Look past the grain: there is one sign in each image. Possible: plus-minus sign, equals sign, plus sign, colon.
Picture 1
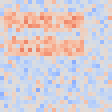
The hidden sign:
equals sign
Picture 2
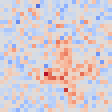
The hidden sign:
plus sign
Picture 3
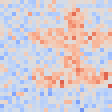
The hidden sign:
plus-minus sign
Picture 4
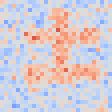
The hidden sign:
plus-minus sign
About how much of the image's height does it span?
two thirds
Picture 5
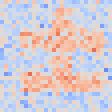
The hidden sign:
plus-minus sign
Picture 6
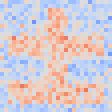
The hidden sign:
plus-minus sign
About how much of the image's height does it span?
nearly all
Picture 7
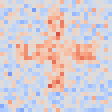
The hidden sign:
plus sign
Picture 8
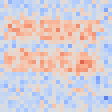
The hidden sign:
equals sign
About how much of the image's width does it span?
nearly all
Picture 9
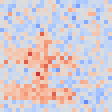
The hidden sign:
plus-minus sign
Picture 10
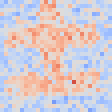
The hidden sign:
plus-minus sign
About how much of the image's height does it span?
nearly all
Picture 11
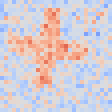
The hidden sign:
plus sign
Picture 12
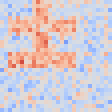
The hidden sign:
plus-minus sign
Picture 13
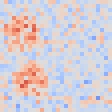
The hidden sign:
colon
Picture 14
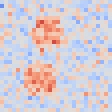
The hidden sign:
colon
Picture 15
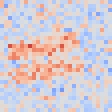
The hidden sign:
equals sign
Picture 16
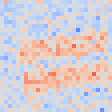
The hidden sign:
equals sign
